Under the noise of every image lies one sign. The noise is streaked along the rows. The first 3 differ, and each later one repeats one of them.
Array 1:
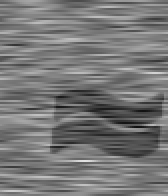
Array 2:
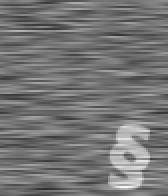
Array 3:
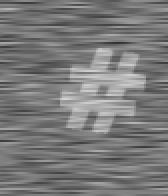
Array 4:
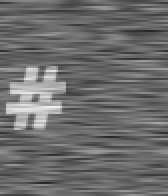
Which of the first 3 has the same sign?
3
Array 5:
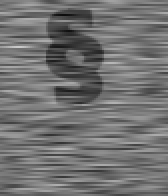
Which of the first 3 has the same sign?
2
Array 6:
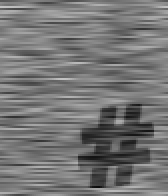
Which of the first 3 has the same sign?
3
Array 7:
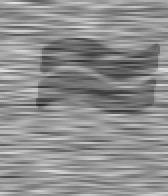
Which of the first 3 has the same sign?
1
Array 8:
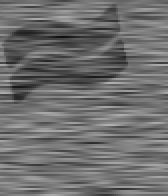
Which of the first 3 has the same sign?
1
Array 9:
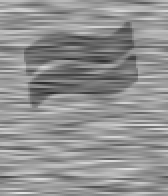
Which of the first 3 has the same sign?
1
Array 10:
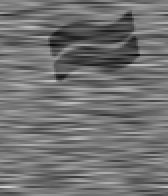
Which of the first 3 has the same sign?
1
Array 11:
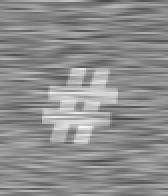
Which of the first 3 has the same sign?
3
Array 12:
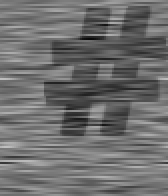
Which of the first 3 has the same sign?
3
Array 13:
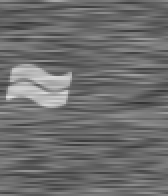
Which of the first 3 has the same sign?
1
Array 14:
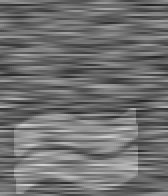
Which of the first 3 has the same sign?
1
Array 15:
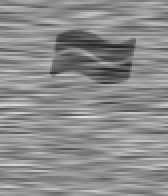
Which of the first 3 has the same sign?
1
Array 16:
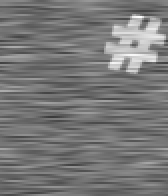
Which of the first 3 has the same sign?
3
